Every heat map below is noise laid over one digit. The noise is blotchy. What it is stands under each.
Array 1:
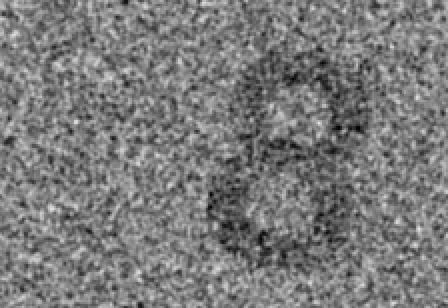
dark 8
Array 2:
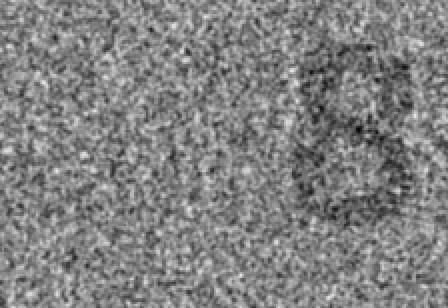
dark 8
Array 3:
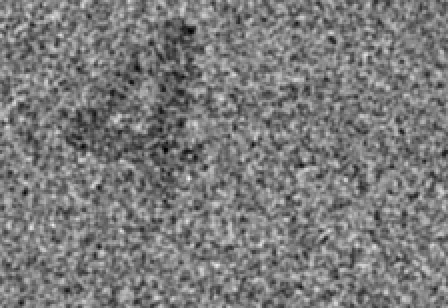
dark 4
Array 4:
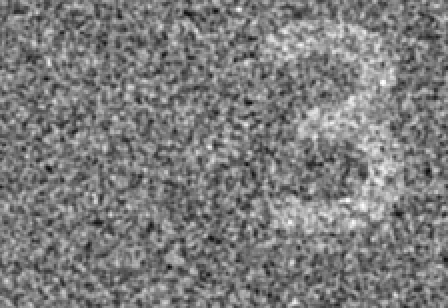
light 3
